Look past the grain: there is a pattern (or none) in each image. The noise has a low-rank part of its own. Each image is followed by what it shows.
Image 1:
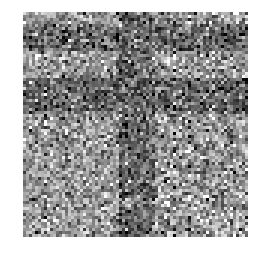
bands of rows crossing bands of columns
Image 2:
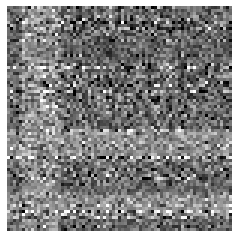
bands of rows crossing bands of columns
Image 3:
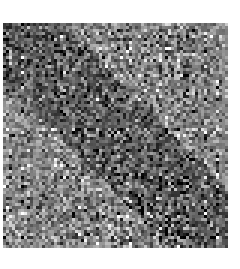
a diagonal band
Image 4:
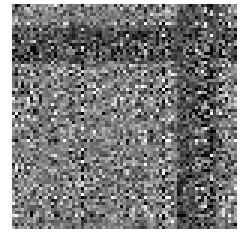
bands of rows crossing bands of columns
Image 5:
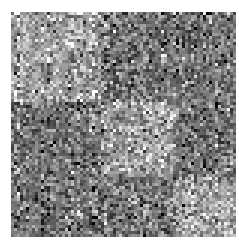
blocks along the diagonal
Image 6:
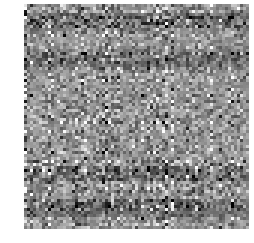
bands of rows
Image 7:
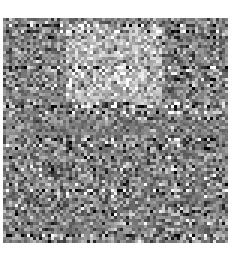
one block
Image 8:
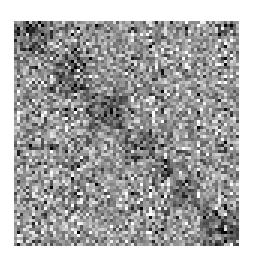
blocks along the diagonal
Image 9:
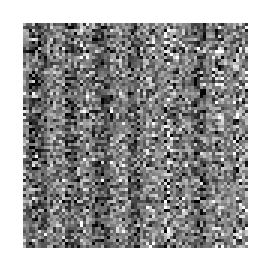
bands of columns
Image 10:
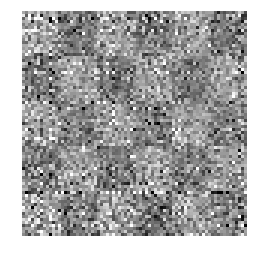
a checkerboard
